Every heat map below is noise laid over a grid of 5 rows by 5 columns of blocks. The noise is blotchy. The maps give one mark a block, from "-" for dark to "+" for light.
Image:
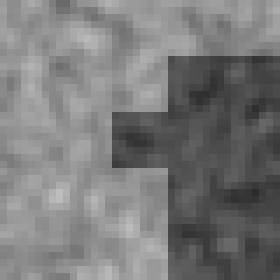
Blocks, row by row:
+ + + + +
+ + + - -
+ + - - -
+ + + - -
+ + + - -
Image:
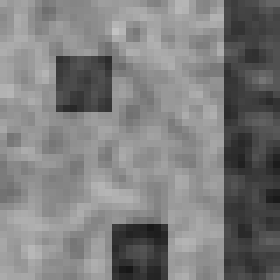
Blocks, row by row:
+ + + + -
+ - + + -
+ + + + -
+ + + + -
+ + - + -
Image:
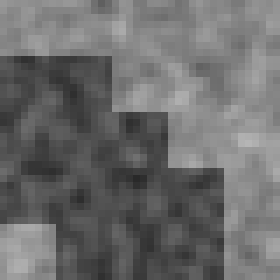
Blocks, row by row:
+ + + + +
- - + + +
- - - + +
- - - - +
+ - - - +
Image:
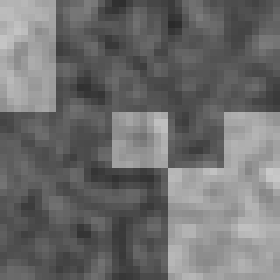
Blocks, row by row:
+ - - - -
+ - - - -
- - + - +
- - - + +
- - - + +
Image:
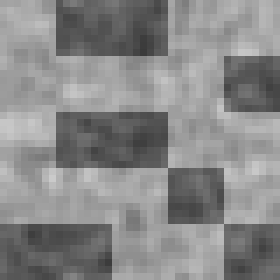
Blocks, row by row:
+ - - + +
+ + + + -
+ - - + +
+ + + - +
- - + + -
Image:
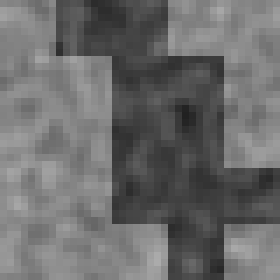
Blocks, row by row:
+ - - + +
+ + - - +
+ + - - +
+ + - - -
+ + + - +
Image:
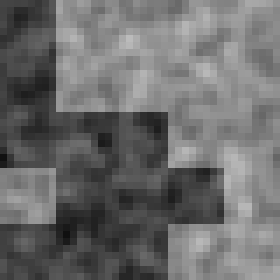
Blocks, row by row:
- + + + +
- + + + +
- - - + +
+ - - - +
- - - + +
